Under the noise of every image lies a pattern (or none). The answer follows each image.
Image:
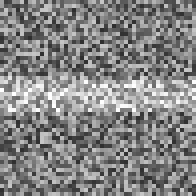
one horizontal stripe
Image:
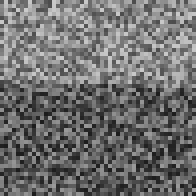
a sharp edge
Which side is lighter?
top
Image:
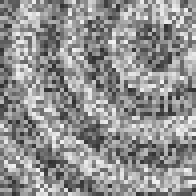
rings round one point
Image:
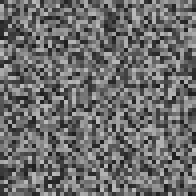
only noise
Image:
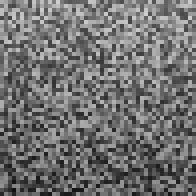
a smooth slope
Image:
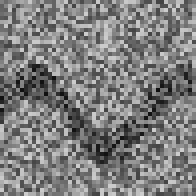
a wavy band
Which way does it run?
left to right
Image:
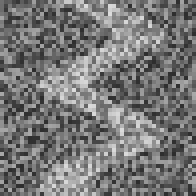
a wavy band
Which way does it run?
top to bottom
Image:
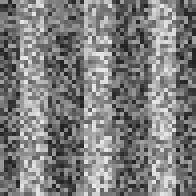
vertical stripes
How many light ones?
3
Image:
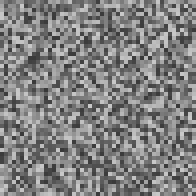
only noise
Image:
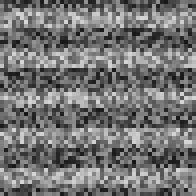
horizontal stripes
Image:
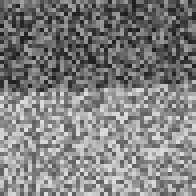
a sharp edge
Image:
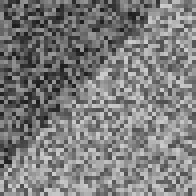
a sharp edge
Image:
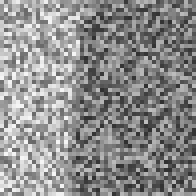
a sharp edge
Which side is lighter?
left
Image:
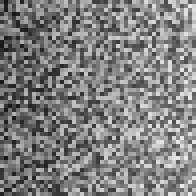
a smooth slope
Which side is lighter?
right
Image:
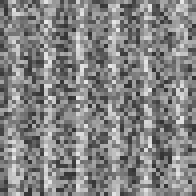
vertical stripes
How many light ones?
6
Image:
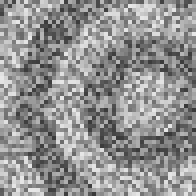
rings round one point
